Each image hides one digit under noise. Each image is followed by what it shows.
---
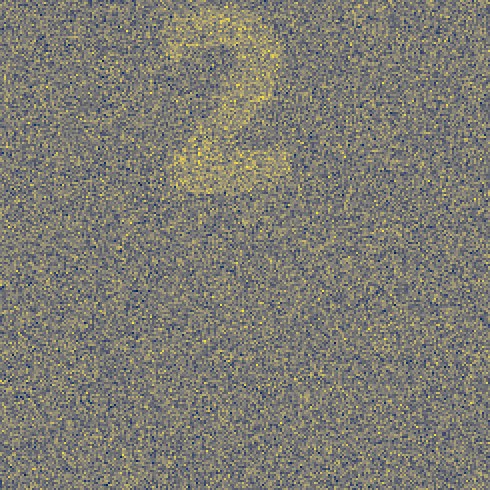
2
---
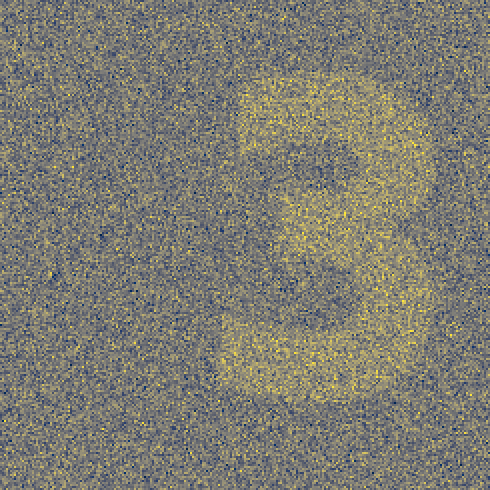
3
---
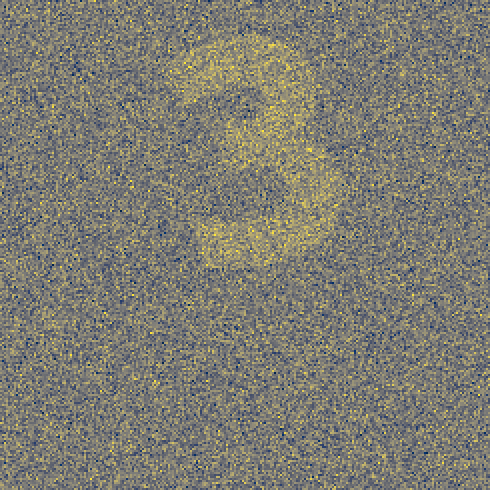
3
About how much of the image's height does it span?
half
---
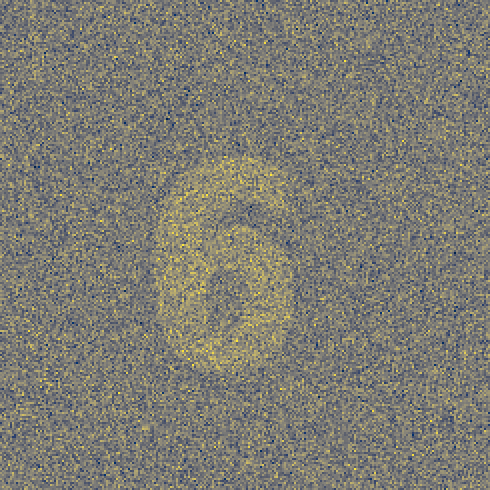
6
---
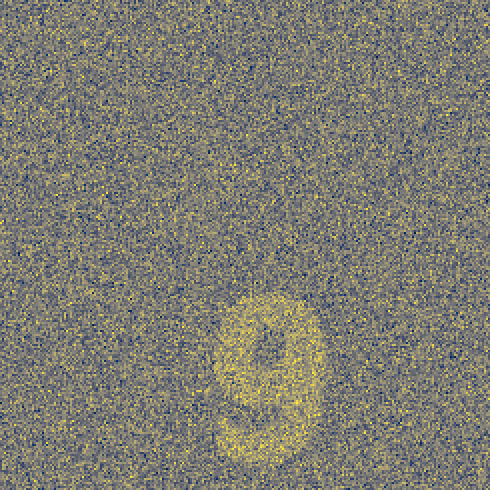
9
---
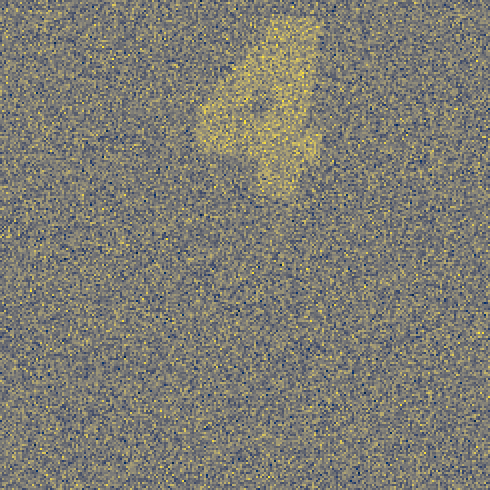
4
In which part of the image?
top middle
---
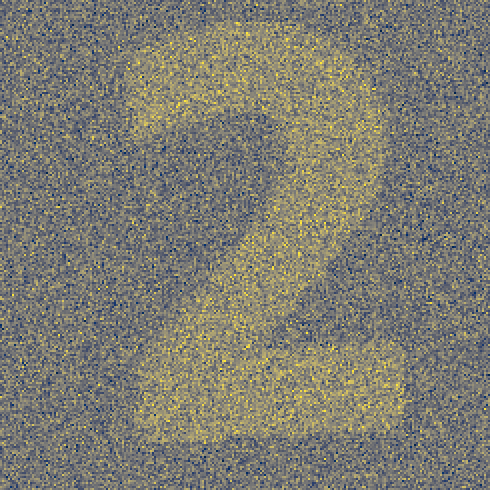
2
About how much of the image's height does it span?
nearly all
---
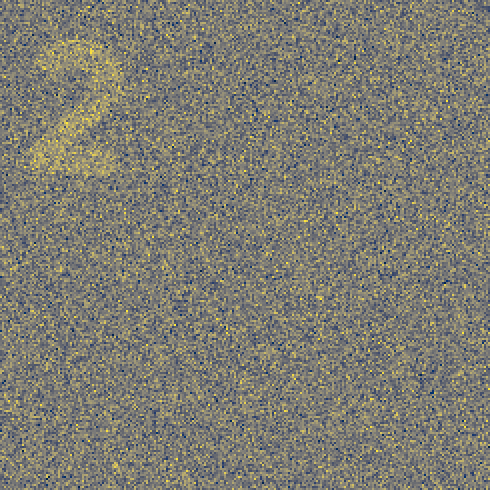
2
